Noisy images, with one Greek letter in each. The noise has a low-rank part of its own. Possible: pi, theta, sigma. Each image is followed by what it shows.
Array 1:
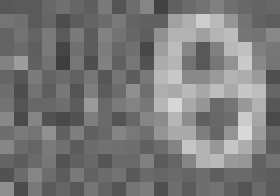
theta
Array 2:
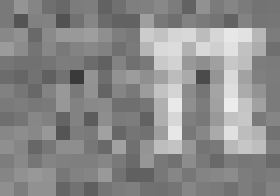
pi
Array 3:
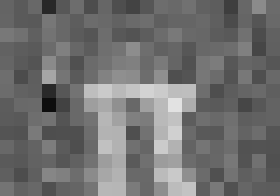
pi
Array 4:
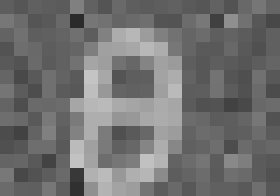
theta
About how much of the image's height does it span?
nearly all
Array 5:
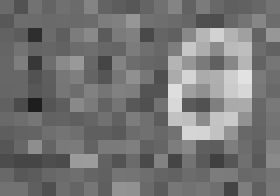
theta
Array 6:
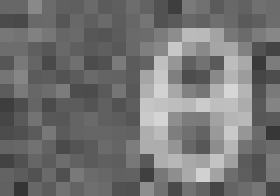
theta
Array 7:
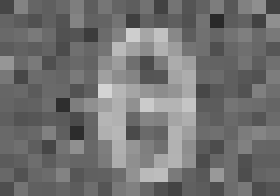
theta
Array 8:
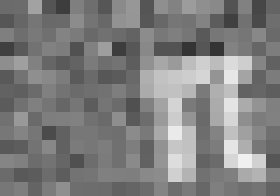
pi
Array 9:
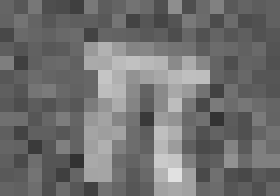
pi
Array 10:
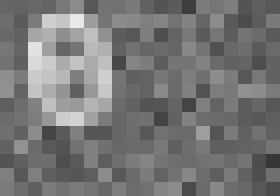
theta
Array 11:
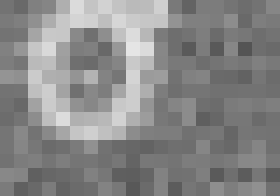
sigma
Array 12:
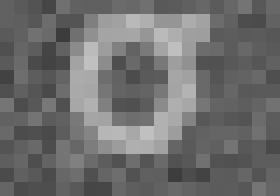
sigma
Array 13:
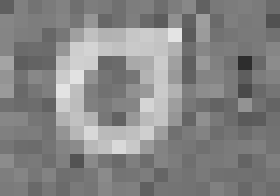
sigma
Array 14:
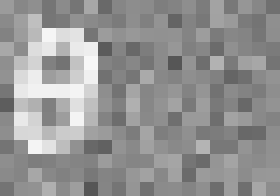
theta
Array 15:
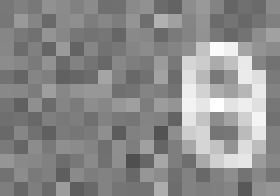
theta
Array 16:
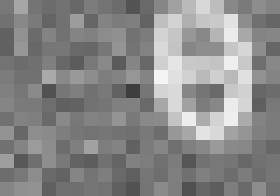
theta
